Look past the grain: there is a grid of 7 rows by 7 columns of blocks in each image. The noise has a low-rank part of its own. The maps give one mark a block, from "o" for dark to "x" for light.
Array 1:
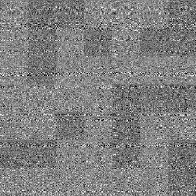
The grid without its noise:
x o o x x x o
x o x o x o o
x o x x x x x
x x x x o o o
x x o x o x x
o o x x o x o
x x x x x x o
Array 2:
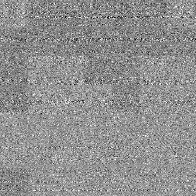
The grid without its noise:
x o o o o o x
o o o o o o o
o x x o o x x
o x x x o x x
x x x x x x x
x x x x x x x
o x x x x x x
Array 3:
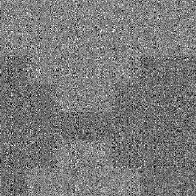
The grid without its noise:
x x x x x x x
x x x x x x x
o x x x x o o
o o x x o o o
o o o o o o o
o o x x o o o
o x x x x o o
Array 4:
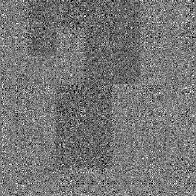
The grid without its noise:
x o o o o x x
x o x o o x x
x x x o o x x
x x o o x x x
x x o o x x x
x x o o x x x
x x x x x x x
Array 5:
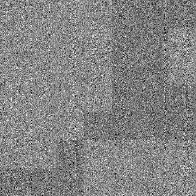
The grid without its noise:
x x x x o o o
x x x x o o x
x x x x o o x
x x x x o o o
x x x o o o o
x x o x x x x
o o o x x x x
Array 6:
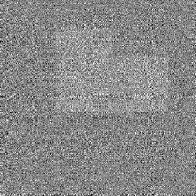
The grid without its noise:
o o o o o o o
o o x x o o o
o o x x x x o
o o x x x x o
o o o o o o o
o o o o o o o
o o o o o o o
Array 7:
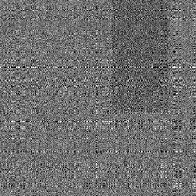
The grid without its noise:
x x x x o o x
x x x x o o x
x x x x o o x
x x x x o o x
x x x x x x x
x x x x x x x
x x x x x x x
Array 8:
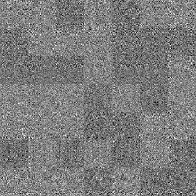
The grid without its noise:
x x o x o x x
o x x x o o o
o o o x o o x
x x x o x o x
x x x o o x x
o x o x o x o
x x x o x o o
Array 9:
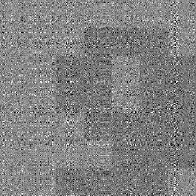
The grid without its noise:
x x x x x x x
x x x o o o x
x x o o x o o
x x o o x o o
x x x o o o o
x x x x o o o
x x o o o o x
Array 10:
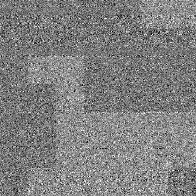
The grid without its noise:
o o o o o x x
o o o o o o o
o x x o o o o
o o x o o o o
o o x x x x x
o o x x x x x
o x x x x x o
